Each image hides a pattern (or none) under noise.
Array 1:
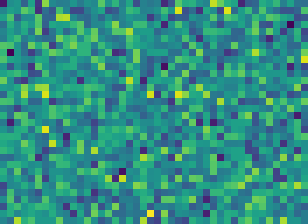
only noise
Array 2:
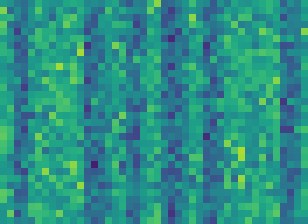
bands of columns
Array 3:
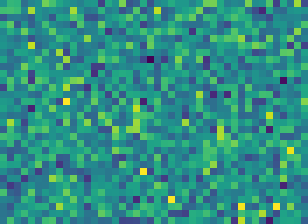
only noise
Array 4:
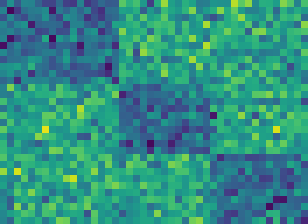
blocks along the diagonal
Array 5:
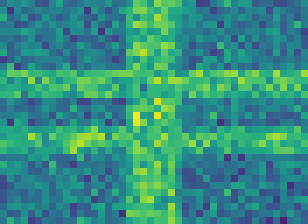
bands of rows crossing bands of columns
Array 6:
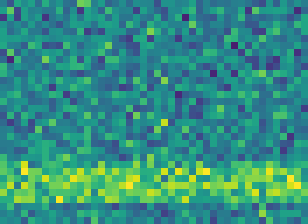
one band of rows
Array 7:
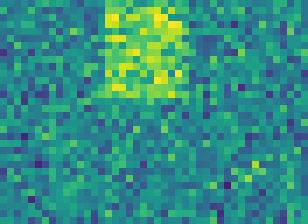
one block
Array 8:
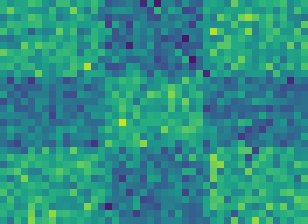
a checkerboard
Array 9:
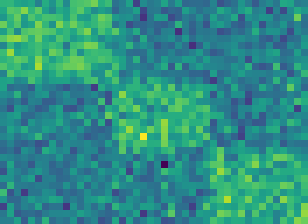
blocks along the diagonal
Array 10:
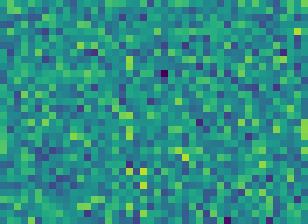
only noise
